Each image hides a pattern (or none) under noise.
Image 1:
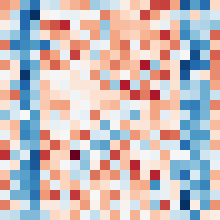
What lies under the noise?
bands of columns
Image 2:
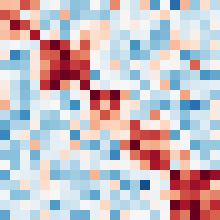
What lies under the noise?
blocks along the diagonal
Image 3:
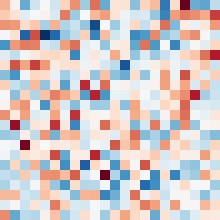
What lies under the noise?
only noise
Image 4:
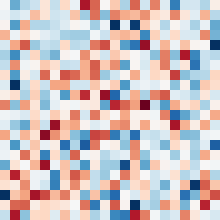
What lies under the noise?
only noise
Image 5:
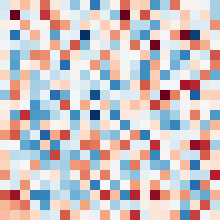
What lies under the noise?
only noise
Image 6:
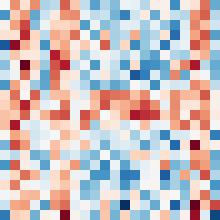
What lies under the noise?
bands of rows crossing bands of columns
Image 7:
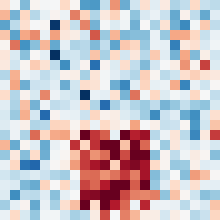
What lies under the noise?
one block
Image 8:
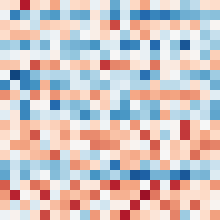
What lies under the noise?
bands of rows
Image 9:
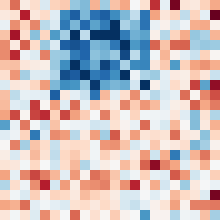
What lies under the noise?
one block
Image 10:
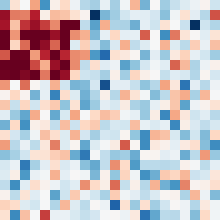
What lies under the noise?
one block
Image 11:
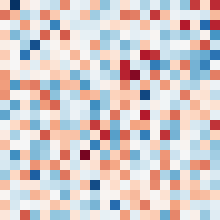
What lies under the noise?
only noise
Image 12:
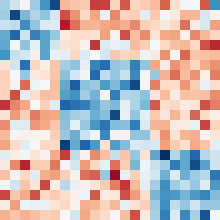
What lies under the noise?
blocks along the diagonal
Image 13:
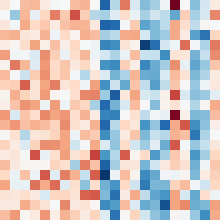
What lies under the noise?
bands of columns
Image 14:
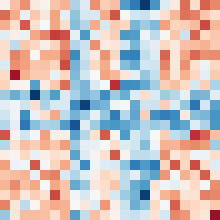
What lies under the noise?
bands of rows crossing bands of columns
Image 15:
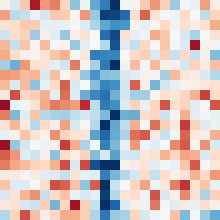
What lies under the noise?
one band of columns
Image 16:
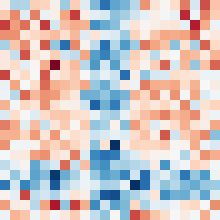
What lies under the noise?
bands of rows crossing bands of columns
